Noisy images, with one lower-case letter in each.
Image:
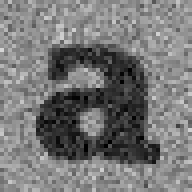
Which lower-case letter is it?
a
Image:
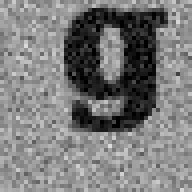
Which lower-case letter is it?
g
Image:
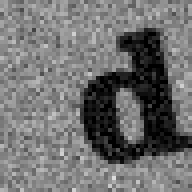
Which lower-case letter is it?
d
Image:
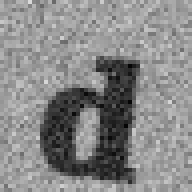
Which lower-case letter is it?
d
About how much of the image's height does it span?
two thirds
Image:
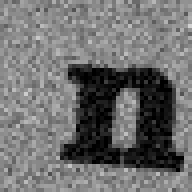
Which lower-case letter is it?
n
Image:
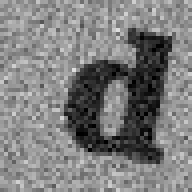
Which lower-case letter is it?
d
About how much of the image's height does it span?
two thirds
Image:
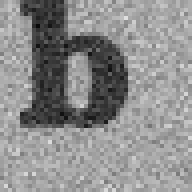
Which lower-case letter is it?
b
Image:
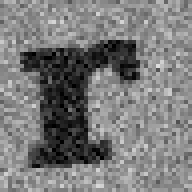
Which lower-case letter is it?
r
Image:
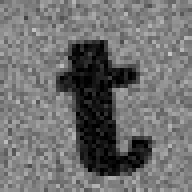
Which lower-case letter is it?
t
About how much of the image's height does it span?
two thirds
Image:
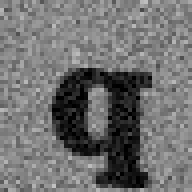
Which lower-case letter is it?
q
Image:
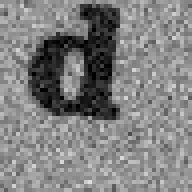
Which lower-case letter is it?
d
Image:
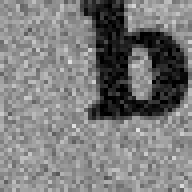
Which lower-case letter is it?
b
